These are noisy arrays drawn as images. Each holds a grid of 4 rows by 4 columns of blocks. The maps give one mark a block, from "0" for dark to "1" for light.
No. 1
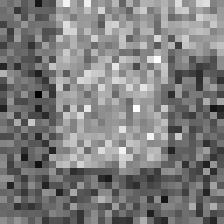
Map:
0 1 1 1
0 1 1 0
0 1 1 0
0 0 0 0
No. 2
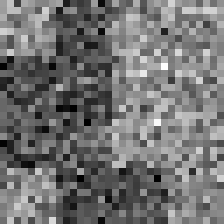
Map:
1 0 1 1
0 0 1 1
0 0 1 1
1 0 0 1
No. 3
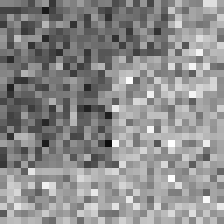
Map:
0 0 0 1
0 0 1 1
0 0 1 1
1 1 1 1
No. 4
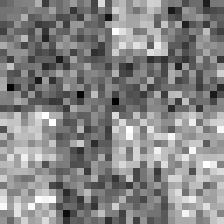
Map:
0 0 1 0
0 0 0 0
1 0 1 1
1 0 0 1
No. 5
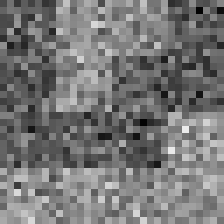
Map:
0 1 1 0
0 1 0 0
0 0 0 1
1 1 1 1
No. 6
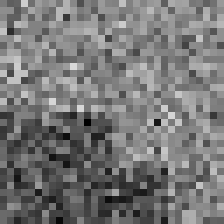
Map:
1 1 1 1
1 1 1 1
0 0 1 1
0 0 0 1
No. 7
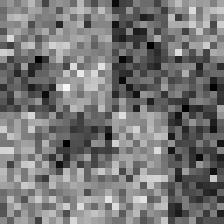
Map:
1 1 0 1
0 1 0 0
1 0 1 0
1 1 1 0
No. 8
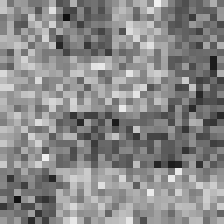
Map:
1 0 1 0
1 1 1 0
1 0 0 0
0 1 1 1
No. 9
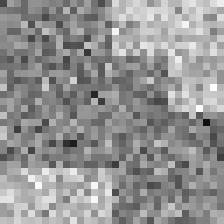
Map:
0 0 1 1
0 0 0 1
0 0 0 0
1 1 0 0
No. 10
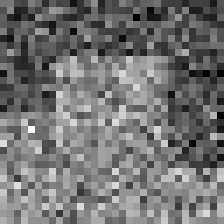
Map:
0 0 0 0
0 1 1 0
1 1 1 0
1 1 1 1
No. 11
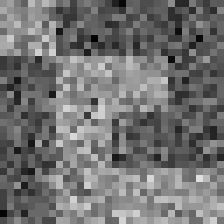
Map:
1 0 0 0
0 1 1 0
0 1 0 0
0 1 1 1
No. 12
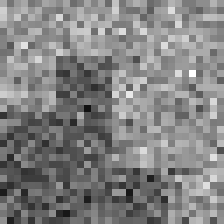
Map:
1 1 1 1
1 0 1 1
0 0 1 1
0 0 0 1
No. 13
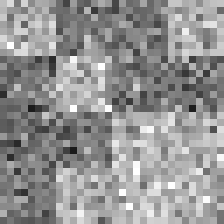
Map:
1 0 0 1
0 1 0 0
0 0 1 1
0 1 1 1
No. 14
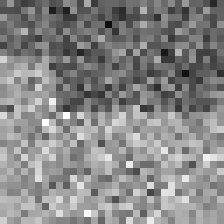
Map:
0 0 0 0
1 0 0 0
1 1 1 1
1 1 1 1
